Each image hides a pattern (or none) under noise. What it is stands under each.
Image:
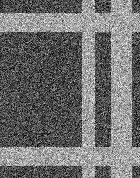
bands of rows crossing bands of columns
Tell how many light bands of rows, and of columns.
2 and 2
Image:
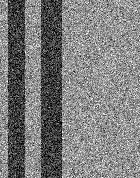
bands of columns
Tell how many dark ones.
2
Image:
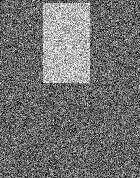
one block
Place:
top middle
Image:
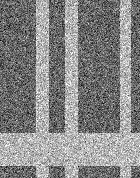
bands of rows crossing bands of columns
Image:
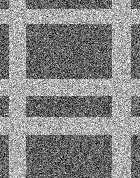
bands of rows crossing bands of columns
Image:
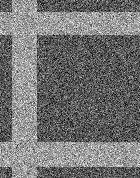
bands of rows crossing bands of columns
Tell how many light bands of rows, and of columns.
2 and 1
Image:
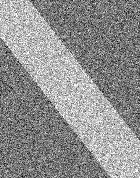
a diagonal band
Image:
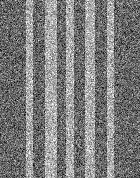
bands of columns
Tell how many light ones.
5
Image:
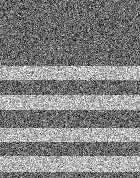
bands of rows
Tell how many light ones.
4
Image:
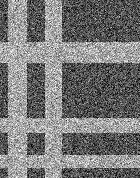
bands of rows crossing bands of columns
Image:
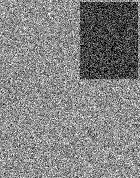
one block
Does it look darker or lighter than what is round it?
darker
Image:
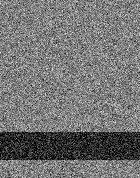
one band of rows
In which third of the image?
bottom
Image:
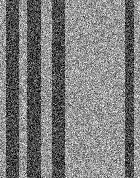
bands of columns
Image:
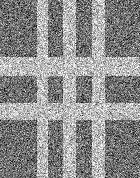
bands of rows crossing bands of columns
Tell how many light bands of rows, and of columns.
2 and 3
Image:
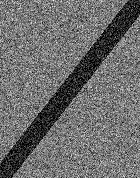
a diagonal band
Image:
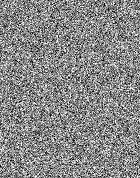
only noise
